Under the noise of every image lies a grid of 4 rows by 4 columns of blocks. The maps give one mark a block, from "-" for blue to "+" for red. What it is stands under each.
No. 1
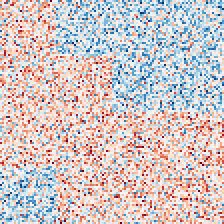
+ - - -
+ + - -
+ + + +
- + + +
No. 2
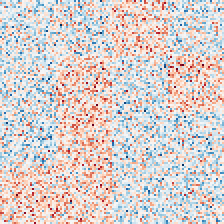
- - + -
- + - +
- + - -
+ + - -
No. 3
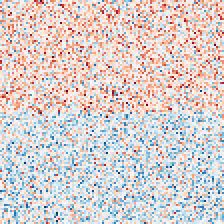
+ + + +
+ + + +
- - - -
- - - -
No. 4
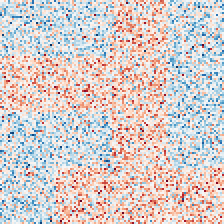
- - + -
+ + + -
- - + -
- + + +
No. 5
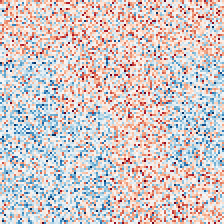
+ + + +
- + + -
- - + -
- - + +
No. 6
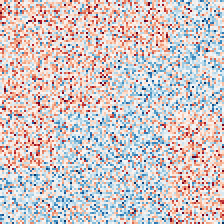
+ + + -
+ + - -
+ - - +
- - - +
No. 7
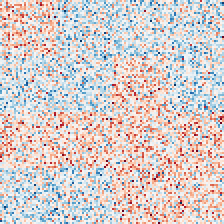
+ - - -
- - + -
+ + + +
- - + +
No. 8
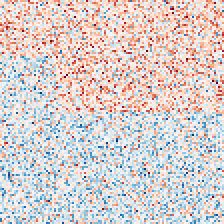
+ + + +
- + + +
- - - -
- - - -
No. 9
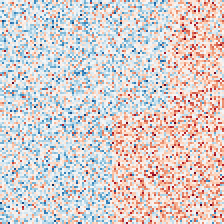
- - - +
- - - +
- - + +
- - + +
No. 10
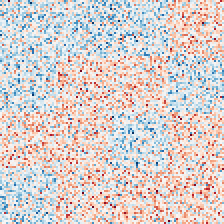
- - - +
- + + -
+ + - +
- + + +
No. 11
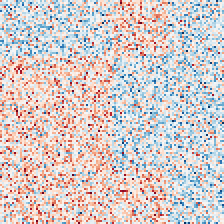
- - + -
+ + - -
+ + - -
+ + + -
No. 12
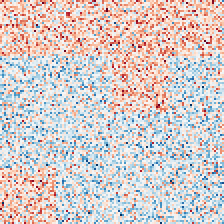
+ + + +
- - + -
- - - -
+ - - -
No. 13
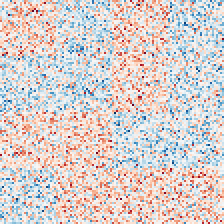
+ - + -
- - + -
+ + - -
- + + +
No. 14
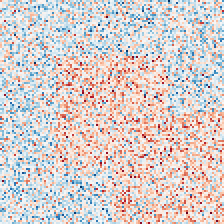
- - - -
- + + -
- + + +
- - + +
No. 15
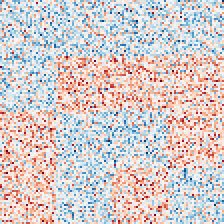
- - - -
- + + +
+ - - +
+ - + -
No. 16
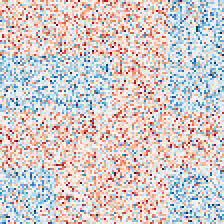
+ + + -
- - + -
+ + + +
- + + -
